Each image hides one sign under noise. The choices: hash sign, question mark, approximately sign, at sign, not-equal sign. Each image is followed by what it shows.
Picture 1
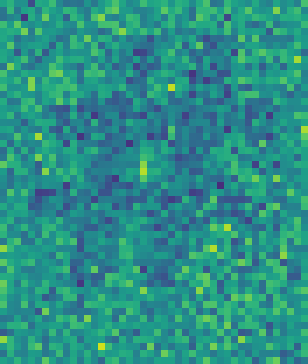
hash sign
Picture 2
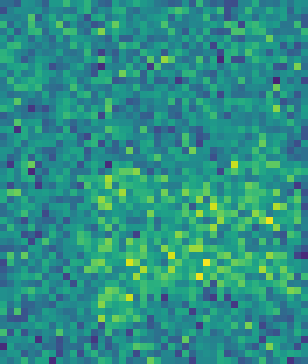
not-equal sign
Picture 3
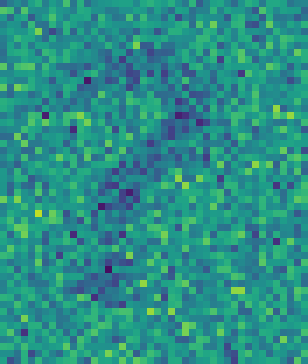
question mark
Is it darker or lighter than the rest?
darker
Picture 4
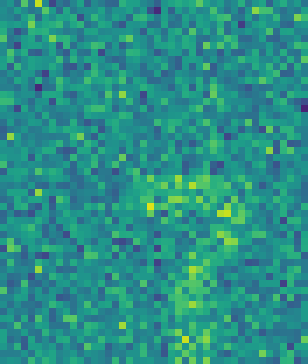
question mark
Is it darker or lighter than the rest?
lighter
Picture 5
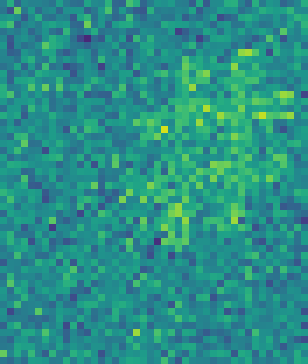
hash sign
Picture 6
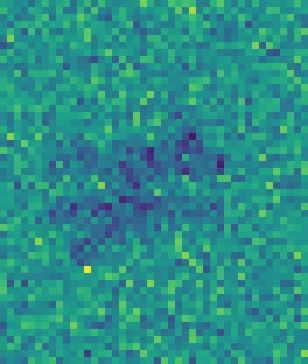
not-equal sign
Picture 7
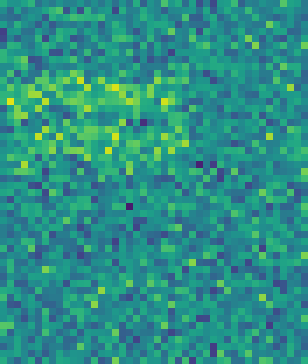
approximately sign
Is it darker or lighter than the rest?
lighter
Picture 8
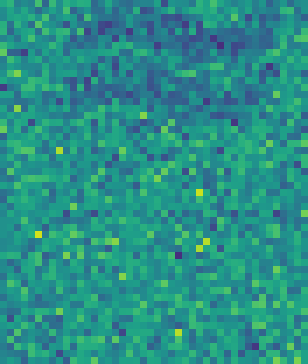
approximately sign
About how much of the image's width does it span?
two thirds
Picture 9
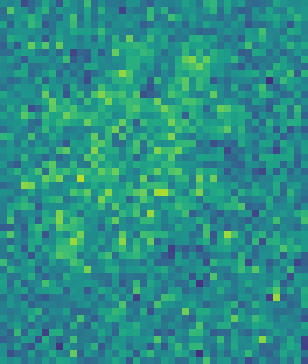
hash sign
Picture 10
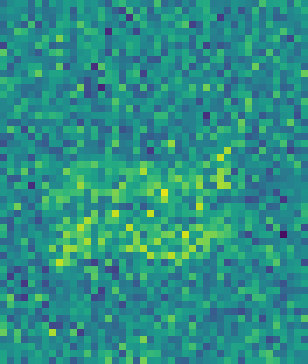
approximately sign
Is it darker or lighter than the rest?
lighter
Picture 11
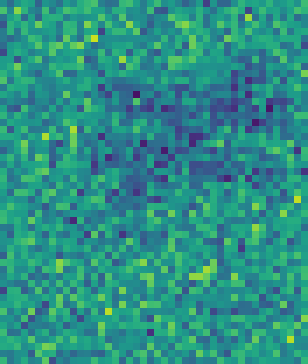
not-equal sign
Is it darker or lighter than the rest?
darker
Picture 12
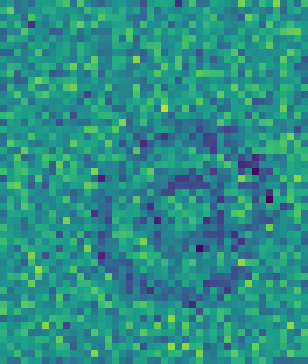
at sign
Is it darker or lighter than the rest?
darker
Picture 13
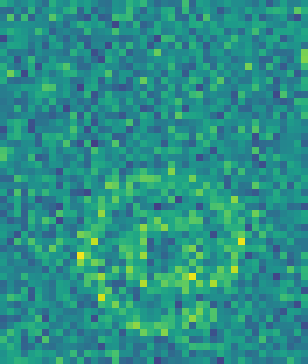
at sign
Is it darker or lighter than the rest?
lighter
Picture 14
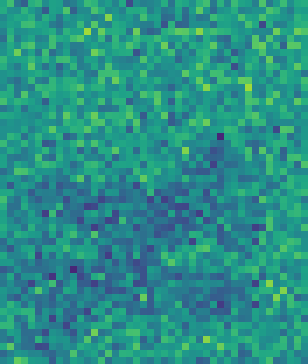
not-equal sign
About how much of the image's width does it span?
nearly all
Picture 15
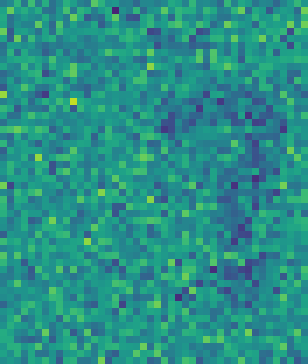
question mark
